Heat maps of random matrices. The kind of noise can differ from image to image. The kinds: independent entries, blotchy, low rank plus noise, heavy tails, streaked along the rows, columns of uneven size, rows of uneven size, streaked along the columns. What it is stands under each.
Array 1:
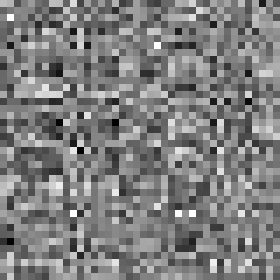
low rank plus noise
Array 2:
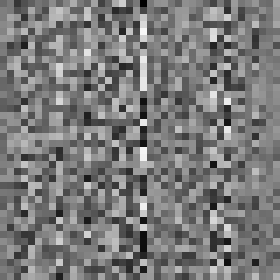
columns of uneven size
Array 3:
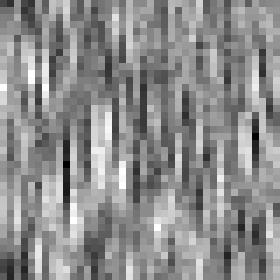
streaked along the columns
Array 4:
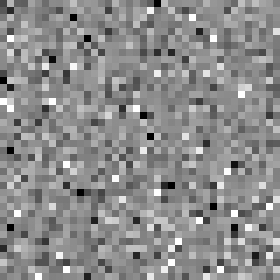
heavy tails
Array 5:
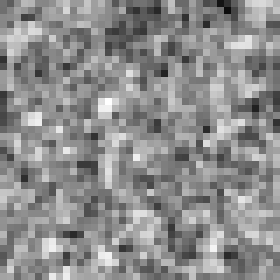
blotchy
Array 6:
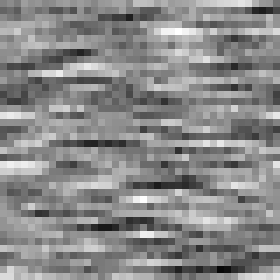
streaked along the rows
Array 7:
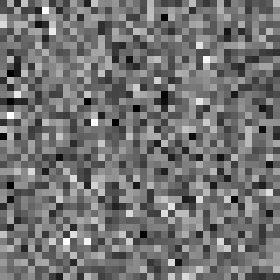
independent entries
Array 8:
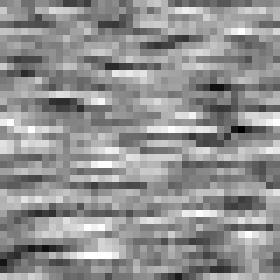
streaked along the rows
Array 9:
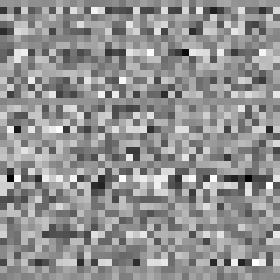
rows of uneven size
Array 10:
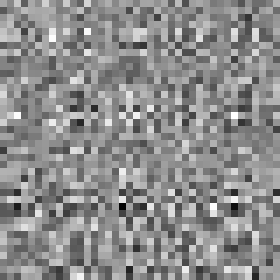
low rank plus noise
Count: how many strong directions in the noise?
two
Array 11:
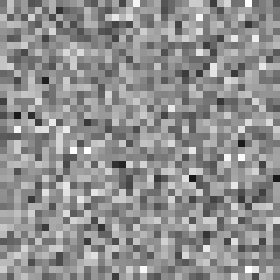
independent entries
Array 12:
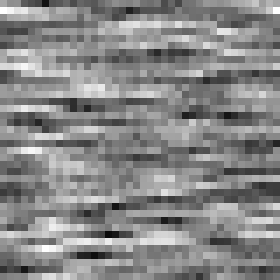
streaked along the rows
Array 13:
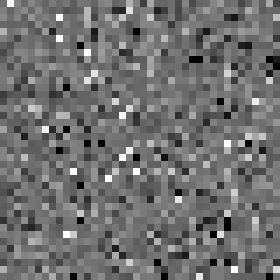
heavy tails
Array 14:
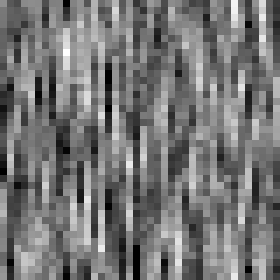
streaked along the columns
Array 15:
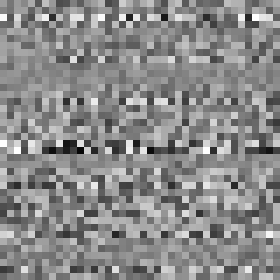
rows of uneven size
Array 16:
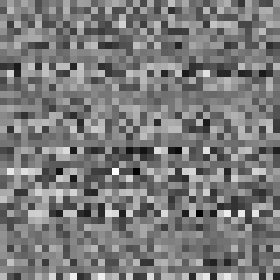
rows of uneven size
